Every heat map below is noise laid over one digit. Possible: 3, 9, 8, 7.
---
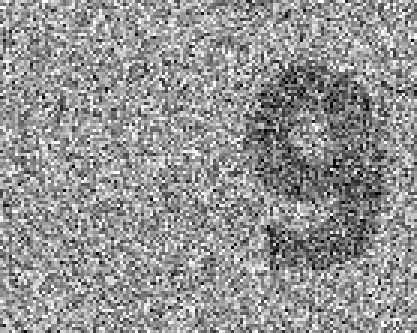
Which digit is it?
9
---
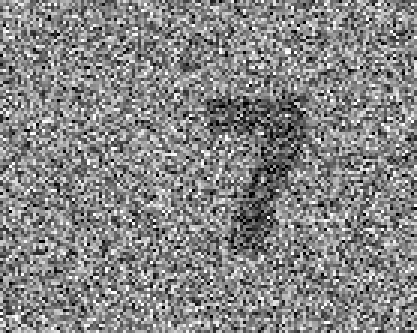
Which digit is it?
7
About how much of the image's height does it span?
half
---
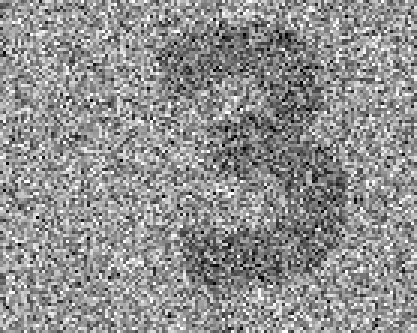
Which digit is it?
3
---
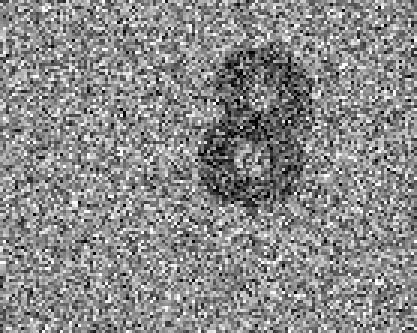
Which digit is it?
8
